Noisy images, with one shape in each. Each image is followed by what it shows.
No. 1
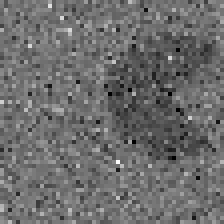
disc with a wedge cut out
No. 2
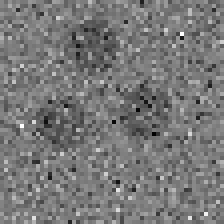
three dots
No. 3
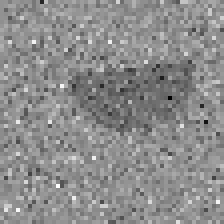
half disc
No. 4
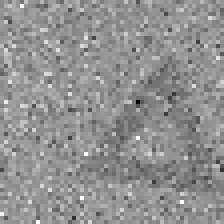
triangle frame
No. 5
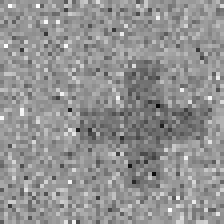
cross
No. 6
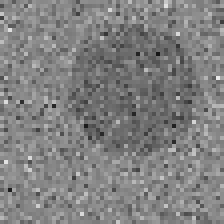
disc
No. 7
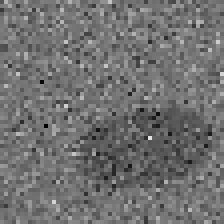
ellipse
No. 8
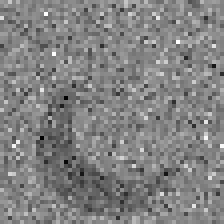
crescent
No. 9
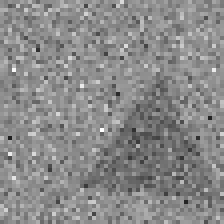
triangle
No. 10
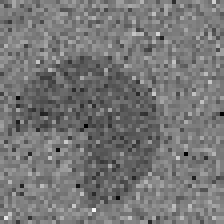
disc with a wedge cut out
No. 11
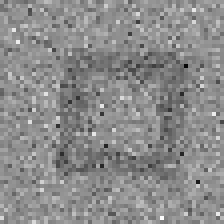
square frame
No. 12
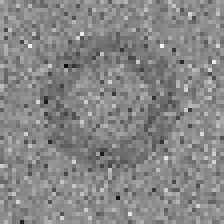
ring
